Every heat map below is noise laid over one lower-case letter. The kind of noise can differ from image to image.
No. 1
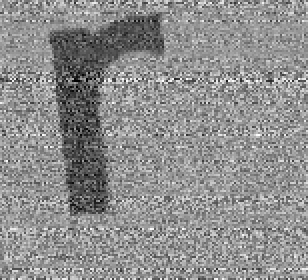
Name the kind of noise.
rows of uneven size
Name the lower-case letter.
r
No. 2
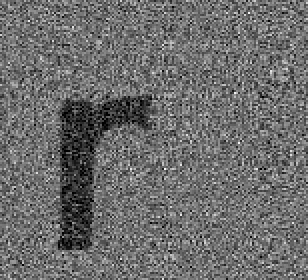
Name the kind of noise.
low rank plus noise
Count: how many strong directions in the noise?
five to eight
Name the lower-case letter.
r
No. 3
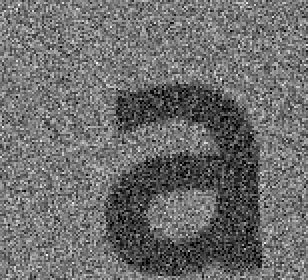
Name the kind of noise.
independent entries
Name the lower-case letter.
a
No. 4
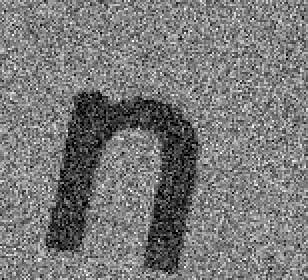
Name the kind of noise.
independent entries
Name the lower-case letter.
n
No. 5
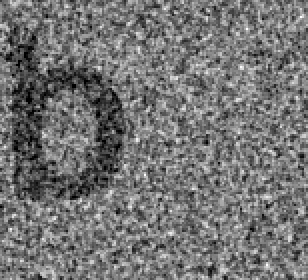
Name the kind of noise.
blotchy
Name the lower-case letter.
b
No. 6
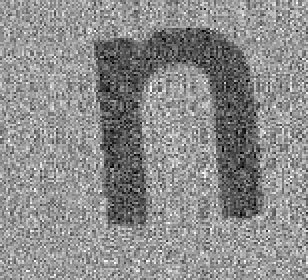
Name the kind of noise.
low rank plus noise
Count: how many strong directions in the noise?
three or four
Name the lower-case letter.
n
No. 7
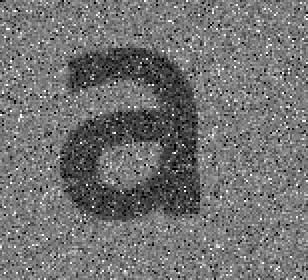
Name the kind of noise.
heavy tails
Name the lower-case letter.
a
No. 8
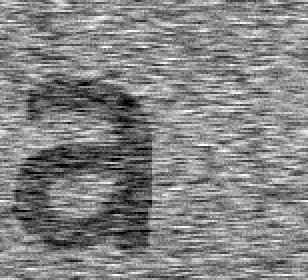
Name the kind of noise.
streaked along the rows
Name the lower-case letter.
a
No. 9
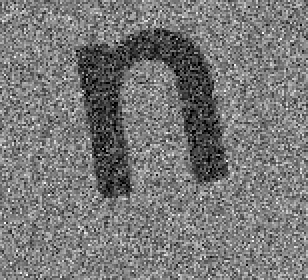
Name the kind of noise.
independent entries
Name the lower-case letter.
n
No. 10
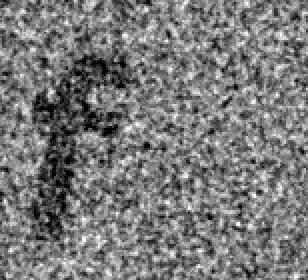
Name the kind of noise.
blotchy
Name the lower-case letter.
f
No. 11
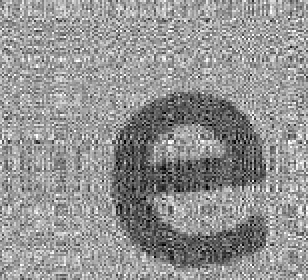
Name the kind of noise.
low rank plus noise
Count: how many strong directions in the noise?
two
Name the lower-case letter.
e
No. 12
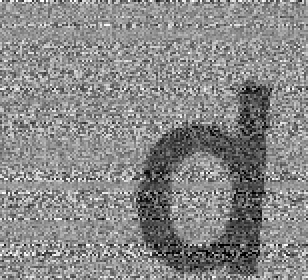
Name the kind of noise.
rows of uneven size
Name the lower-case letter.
d
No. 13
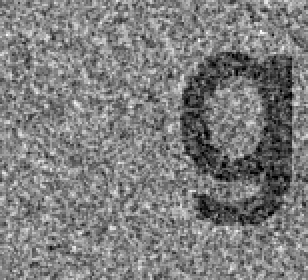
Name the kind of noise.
blotchy
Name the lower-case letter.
g
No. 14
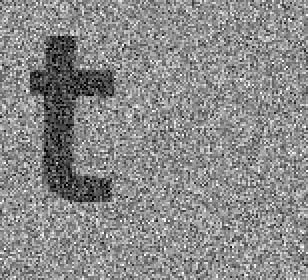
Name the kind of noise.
independent entries
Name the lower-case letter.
t
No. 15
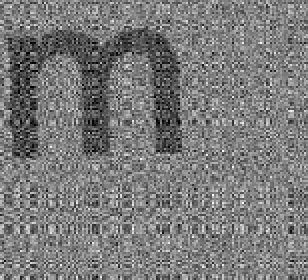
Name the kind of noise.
low rank plus noise
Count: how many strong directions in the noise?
one
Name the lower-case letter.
m
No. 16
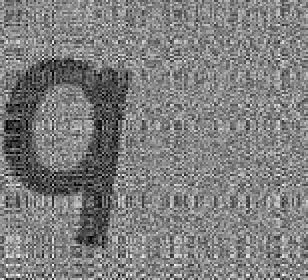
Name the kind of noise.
low rank plus noise
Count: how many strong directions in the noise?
one
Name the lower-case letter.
q
